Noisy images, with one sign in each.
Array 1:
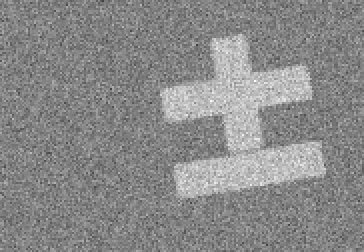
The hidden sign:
plus-minus sign
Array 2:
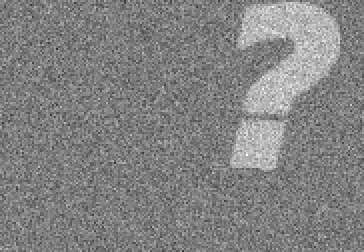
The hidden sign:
question mark
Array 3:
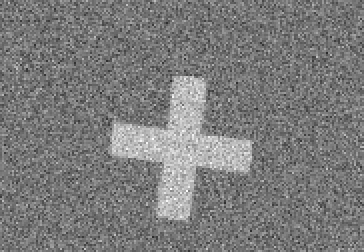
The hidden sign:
plus sign
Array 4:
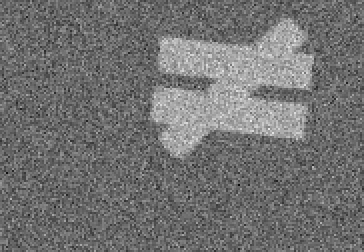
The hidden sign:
not-equal sign
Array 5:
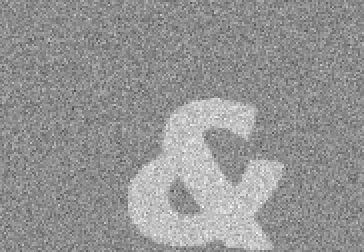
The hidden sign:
ampersand
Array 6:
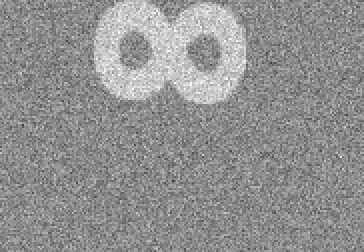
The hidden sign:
infinity sign
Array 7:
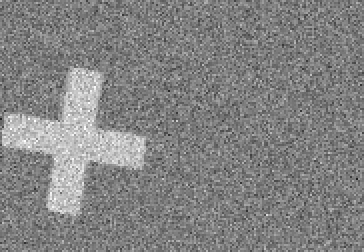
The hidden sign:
plus sign
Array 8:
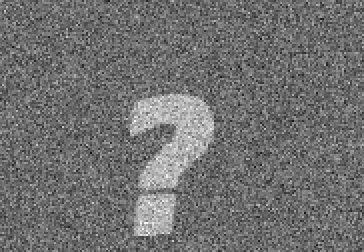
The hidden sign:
question mark
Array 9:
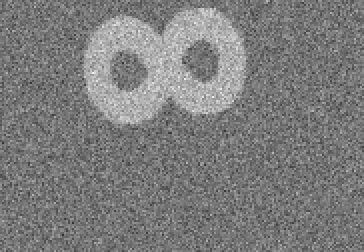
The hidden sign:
infinity sign
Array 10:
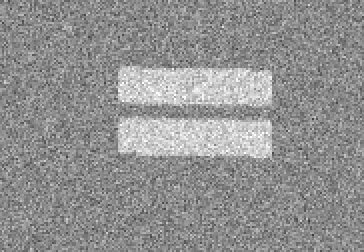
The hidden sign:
equals sign
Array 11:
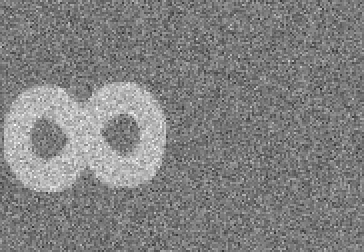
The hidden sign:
infinity sign
